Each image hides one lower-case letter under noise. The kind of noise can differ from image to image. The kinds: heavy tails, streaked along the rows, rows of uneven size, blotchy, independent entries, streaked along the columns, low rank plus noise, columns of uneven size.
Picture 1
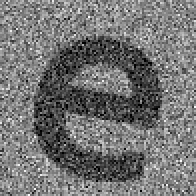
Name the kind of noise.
independent entries
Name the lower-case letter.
e
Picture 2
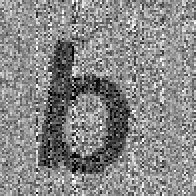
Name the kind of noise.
columns of uneven size
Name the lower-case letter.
b
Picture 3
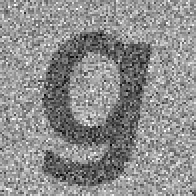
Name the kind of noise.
independent entries
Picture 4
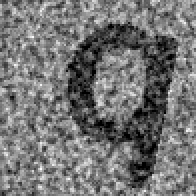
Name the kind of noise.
blotchy
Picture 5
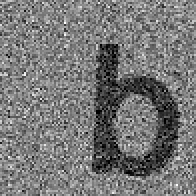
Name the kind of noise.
low rank plus noise
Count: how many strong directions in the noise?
five to eight
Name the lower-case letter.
b
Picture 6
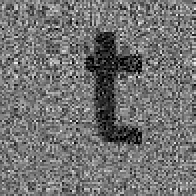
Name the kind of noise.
low rank plus noise
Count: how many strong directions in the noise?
three or four
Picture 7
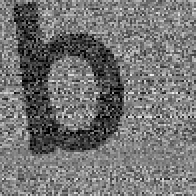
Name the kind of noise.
rows of uneven size
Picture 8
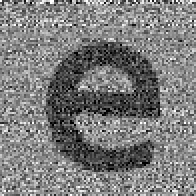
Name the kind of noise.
rows of uneven size
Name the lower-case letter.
e
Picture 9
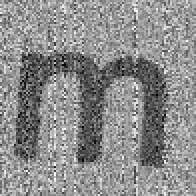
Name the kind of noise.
columns of uneven size
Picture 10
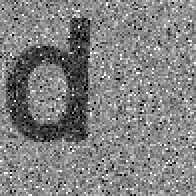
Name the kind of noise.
heavy tails
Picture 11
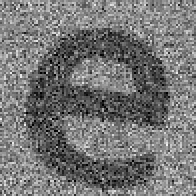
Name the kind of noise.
low rank plus noise
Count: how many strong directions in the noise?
five to eight
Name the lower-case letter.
e
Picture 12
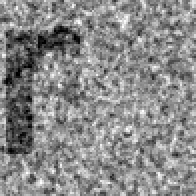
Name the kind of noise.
blotchy
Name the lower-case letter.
r
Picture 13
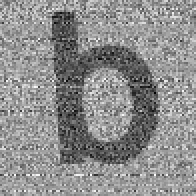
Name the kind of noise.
rows of uneven size
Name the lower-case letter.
b
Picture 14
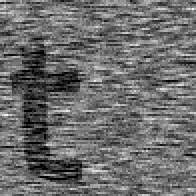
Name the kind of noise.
streaked along the rows
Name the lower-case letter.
t
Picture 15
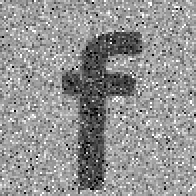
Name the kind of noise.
heavy tails
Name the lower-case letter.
f
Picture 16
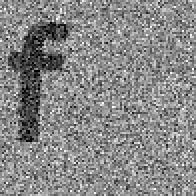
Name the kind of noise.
independent entries
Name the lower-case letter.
f
